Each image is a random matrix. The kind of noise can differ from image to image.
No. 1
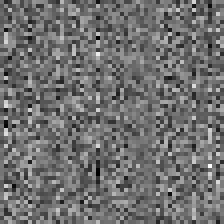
columns of uneven size
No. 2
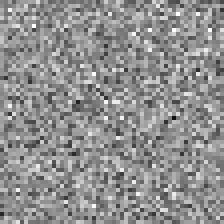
low rank plus noise
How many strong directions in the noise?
one
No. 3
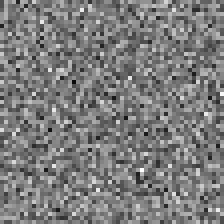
independent entries
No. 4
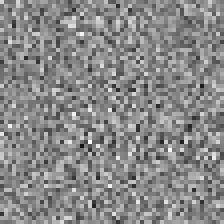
low rank plus noise
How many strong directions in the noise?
two
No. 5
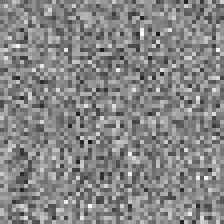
low rank plus noise
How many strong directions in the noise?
two
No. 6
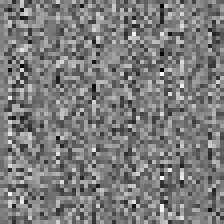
columns of uneven size
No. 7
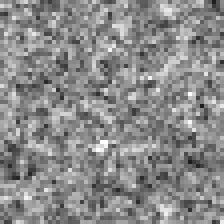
blotchy
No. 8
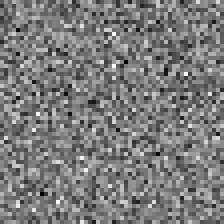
independent entries
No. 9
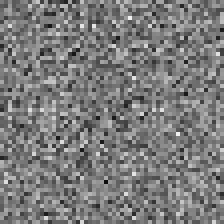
low rank plus noise
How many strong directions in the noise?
one
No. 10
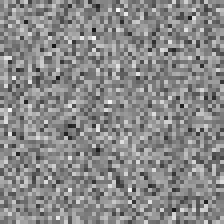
independent entries
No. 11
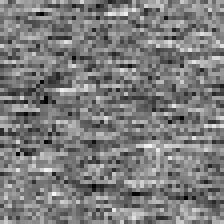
streaked along the rows
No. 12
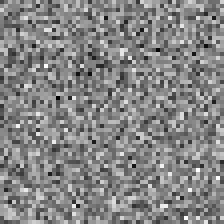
independent entries
